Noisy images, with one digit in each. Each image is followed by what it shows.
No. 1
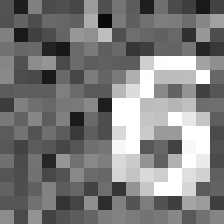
6
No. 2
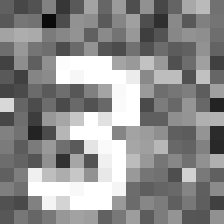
3
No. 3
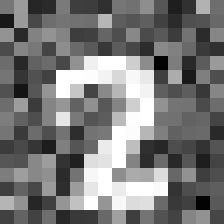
2
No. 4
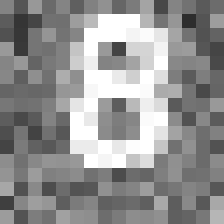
8
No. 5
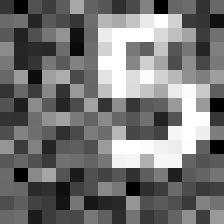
5
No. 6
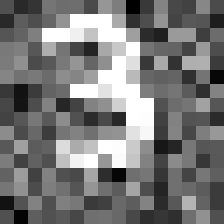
3
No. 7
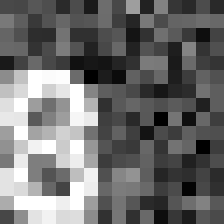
8
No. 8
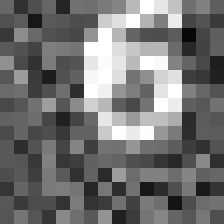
6
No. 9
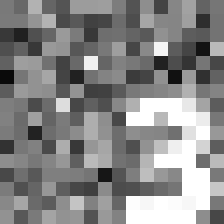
3
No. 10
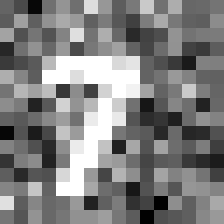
7
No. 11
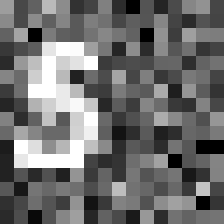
5
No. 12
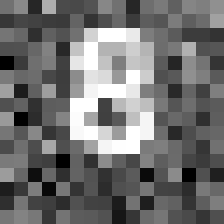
8
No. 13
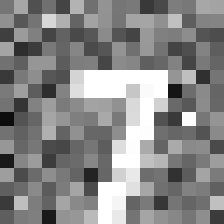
7
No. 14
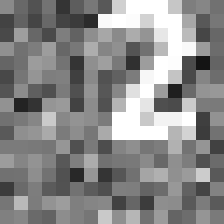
2
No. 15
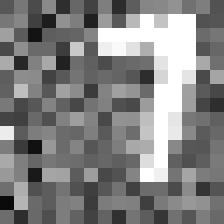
7
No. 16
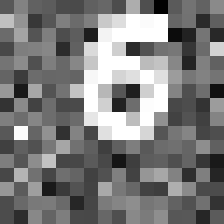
6
